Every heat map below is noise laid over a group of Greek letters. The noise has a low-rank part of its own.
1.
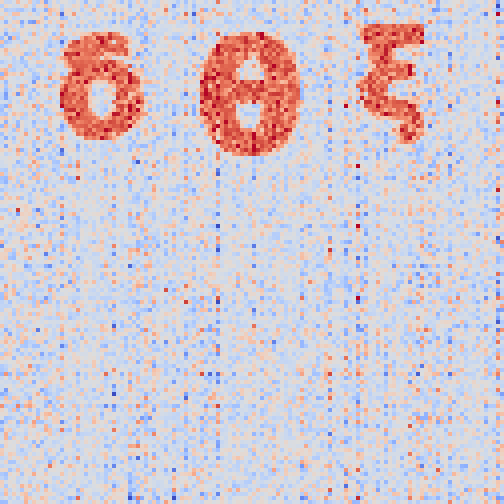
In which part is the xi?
top right
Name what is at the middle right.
nothing
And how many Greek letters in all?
3
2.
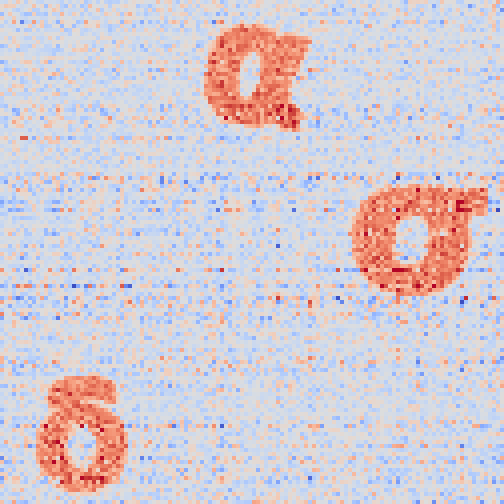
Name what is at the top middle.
alpha
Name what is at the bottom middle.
nothing
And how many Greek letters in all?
3
